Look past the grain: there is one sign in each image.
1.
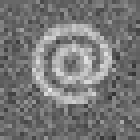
light at sign
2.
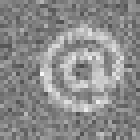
light at sign
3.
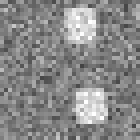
light colon
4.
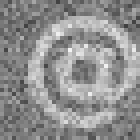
light at sign
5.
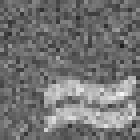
light approximately sign
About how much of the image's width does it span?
two thirds
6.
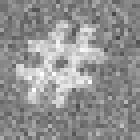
light hash sign
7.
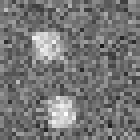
light colon
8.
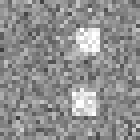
light colon
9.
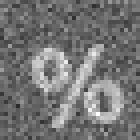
light percent sign
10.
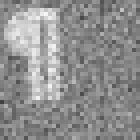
light pilcrow
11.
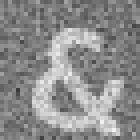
light ampersand
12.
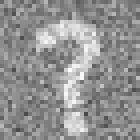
light question mark
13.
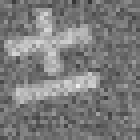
light plus-minus sign
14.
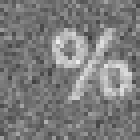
light percent sign
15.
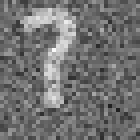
light question mark
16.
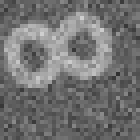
light infinity sign
